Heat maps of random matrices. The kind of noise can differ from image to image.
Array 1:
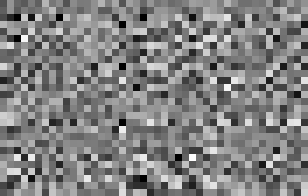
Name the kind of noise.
low rank plus noise
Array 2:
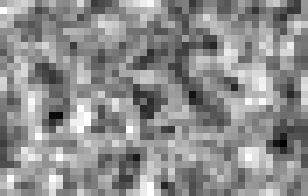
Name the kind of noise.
blotchy
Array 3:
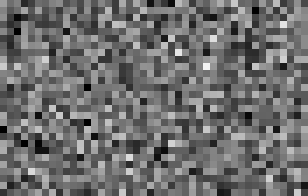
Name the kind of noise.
independent entries
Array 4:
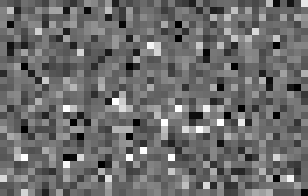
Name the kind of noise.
heavy tails
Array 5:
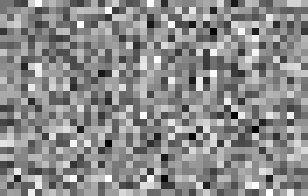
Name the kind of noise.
low rank plus noise
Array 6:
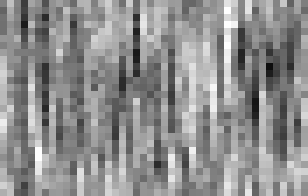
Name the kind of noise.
streaked along the columns
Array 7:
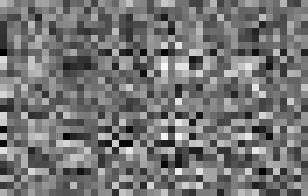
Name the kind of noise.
low rank plus noise
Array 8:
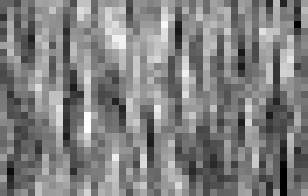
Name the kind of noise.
streaked along the columns
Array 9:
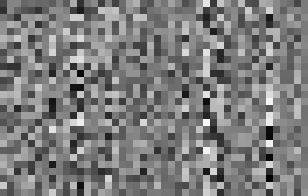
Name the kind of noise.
columns of uneven size
